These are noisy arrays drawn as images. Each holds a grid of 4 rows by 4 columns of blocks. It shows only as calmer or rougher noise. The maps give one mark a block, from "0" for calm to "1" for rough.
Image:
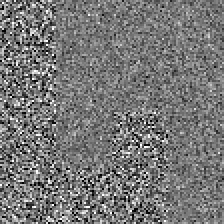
1 0 0 0
1 0 0 0
1 0 1 0
1 1 1 0
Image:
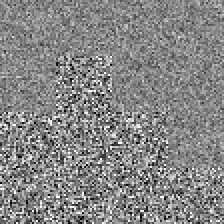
0 0 0 0
0 1 0 0
1 1 1 0
1 1 1 1
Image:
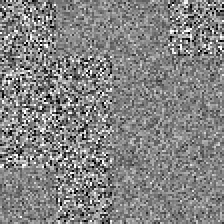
1 0 0 1
1 1 0 0
1 1 0 0
0 1 0 0
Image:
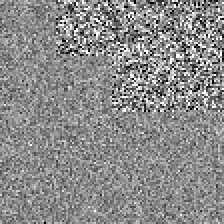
0 1 1 1
0 0 1 1
0 0 0 0
0 0 0 0
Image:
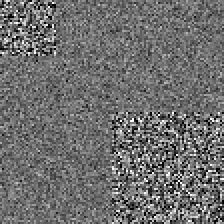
1 0 0 0
0 0 0 0
0 0 1 1
0 0 1 1
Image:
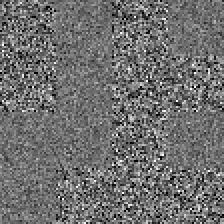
1 0 1 0
1 0 1 1
0 0 1 0
0 1 1 1
